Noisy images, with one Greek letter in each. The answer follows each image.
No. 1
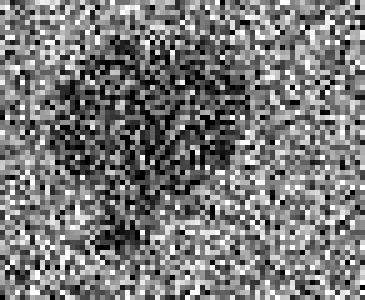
dark phi
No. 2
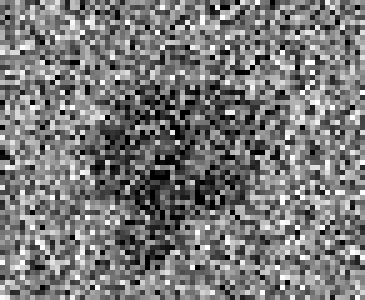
dark phi
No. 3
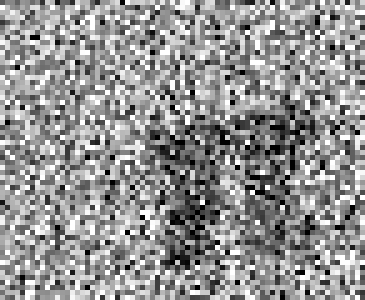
dark pi
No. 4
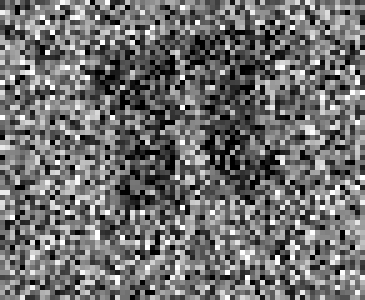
dark pi
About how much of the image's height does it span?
two thirds
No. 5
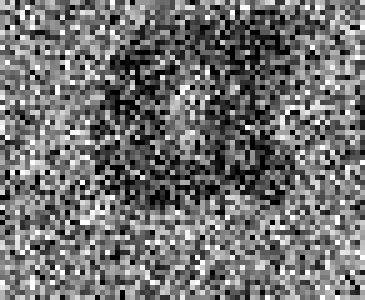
dark alpha
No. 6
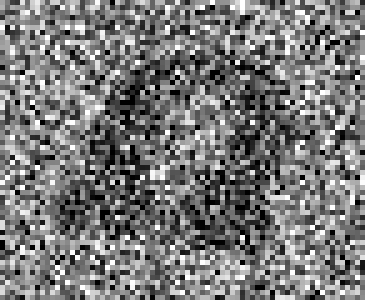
dark omega
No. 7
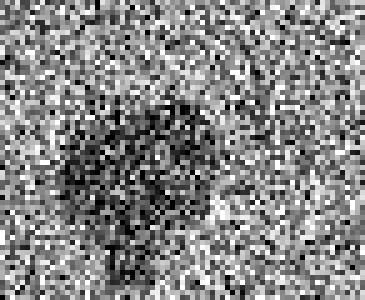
dark phi
